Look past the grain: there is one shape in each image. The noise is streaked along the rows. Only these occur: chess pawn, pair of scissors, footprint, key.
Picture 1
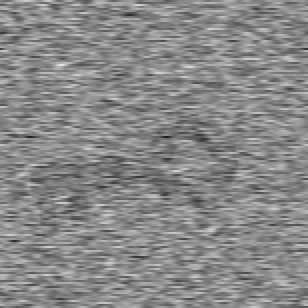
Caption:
dark key
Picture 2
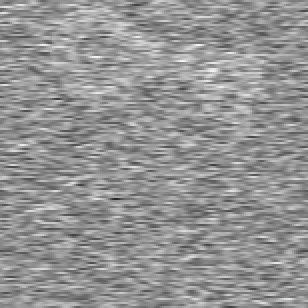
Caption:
light key
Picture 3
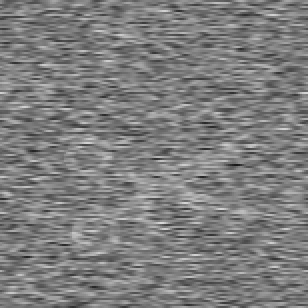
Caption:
light pair of scissors
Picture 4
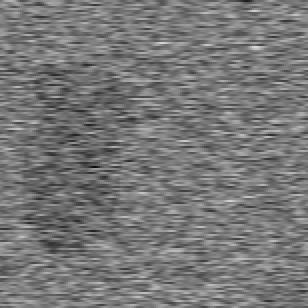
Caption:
dark footprint
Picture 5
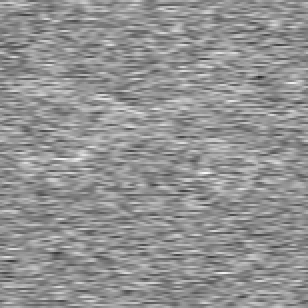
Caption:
light pair of scissors
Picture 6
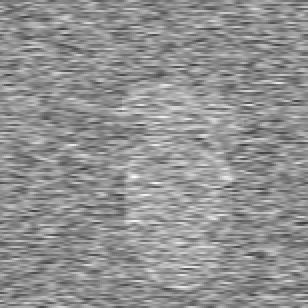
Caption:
light footprint
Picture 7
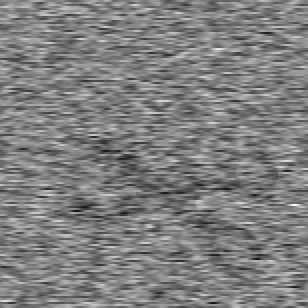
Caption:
dark pair of scissors
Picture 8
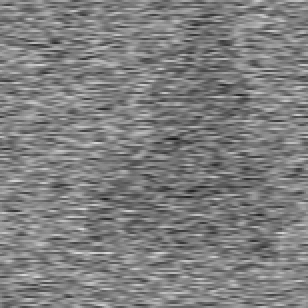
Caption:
dark chess pawn
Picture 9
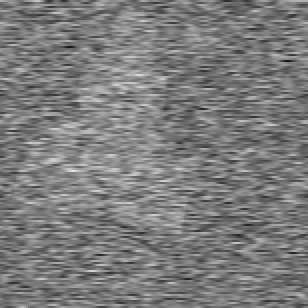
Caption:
light chess pawn
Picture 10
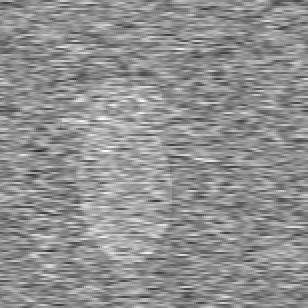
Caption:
light footprint
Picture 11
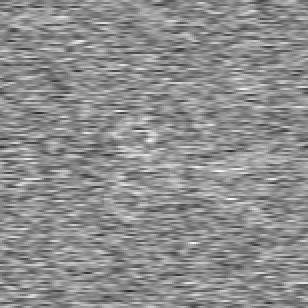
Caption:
light pair of scissors
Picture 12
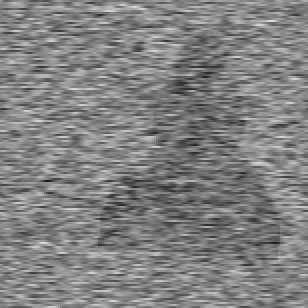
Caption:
dark chess pawn
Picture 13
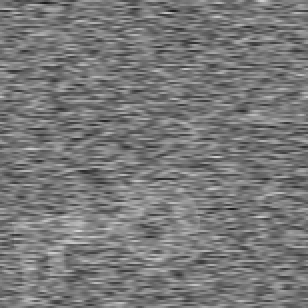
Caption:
light key
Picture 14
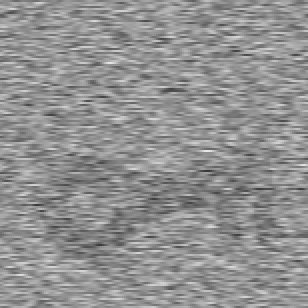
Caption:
dark key
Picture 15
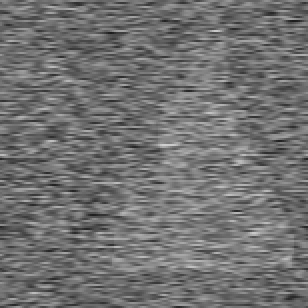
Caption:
light chess pawn
